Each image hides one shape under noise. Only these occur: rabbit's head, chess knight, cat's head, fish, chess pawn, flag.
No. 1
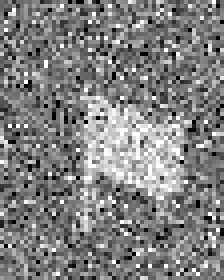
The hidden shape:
flag
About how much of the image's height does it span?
half
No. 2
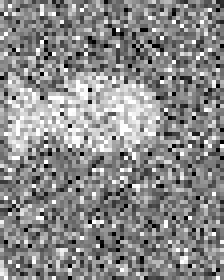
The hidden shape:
fish
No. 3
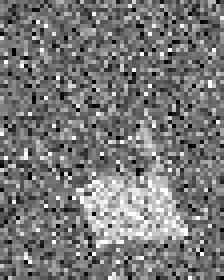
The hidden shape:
flag
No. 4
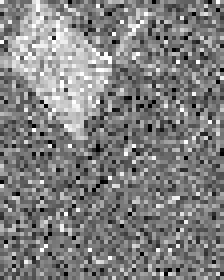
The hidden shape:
flag
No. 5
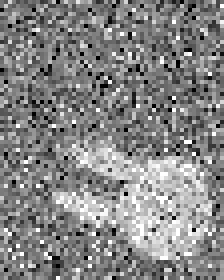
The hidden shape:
rabbit's head
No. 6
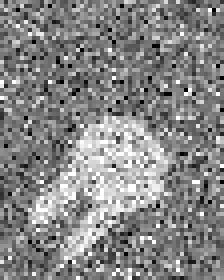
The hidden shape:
rabbit's head
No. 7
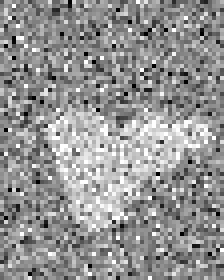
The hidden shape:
chess pawn
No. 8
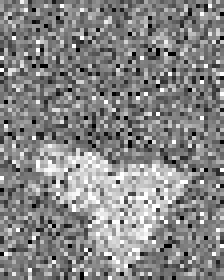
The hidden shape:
chess pawn
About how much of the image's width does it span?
two thirds
